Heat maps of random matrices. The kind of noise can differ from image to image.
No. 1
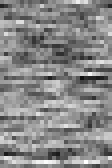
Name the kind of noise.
streaked along the rows
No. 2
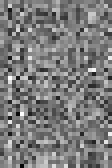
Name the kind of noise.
low rank plus noise
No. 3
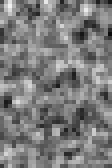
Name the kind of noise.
blotchy
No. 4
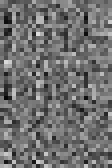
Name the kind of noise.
low rank plus noise
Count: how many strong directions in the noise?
one
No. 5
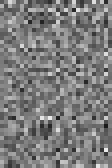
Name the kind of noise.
low rank plus noise
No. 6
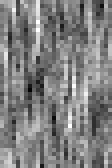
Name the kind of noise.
streaked along the columns
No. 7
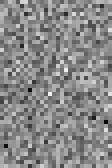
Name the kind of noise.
independent entries
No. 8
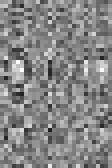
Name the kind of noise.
low rank plus noise
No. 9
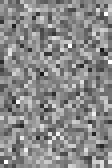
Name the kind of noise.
independent entries
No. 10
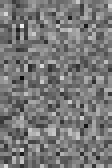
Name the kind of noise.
low rank plus noise
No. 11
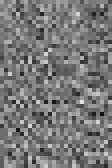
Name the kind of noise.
low rank plus noise
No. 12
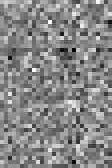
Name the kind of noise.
low rank plus noise
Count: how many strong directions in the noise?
five to eight
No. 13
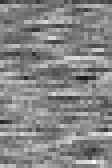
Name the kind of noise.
streaked along the rows
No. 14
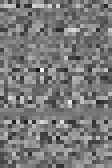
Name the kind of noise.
rows of uneven size
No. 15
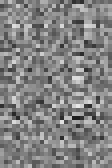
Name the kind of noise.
low rank plus noise
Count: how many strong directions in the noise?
two
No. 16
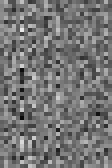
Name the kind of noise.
columns of uneven size
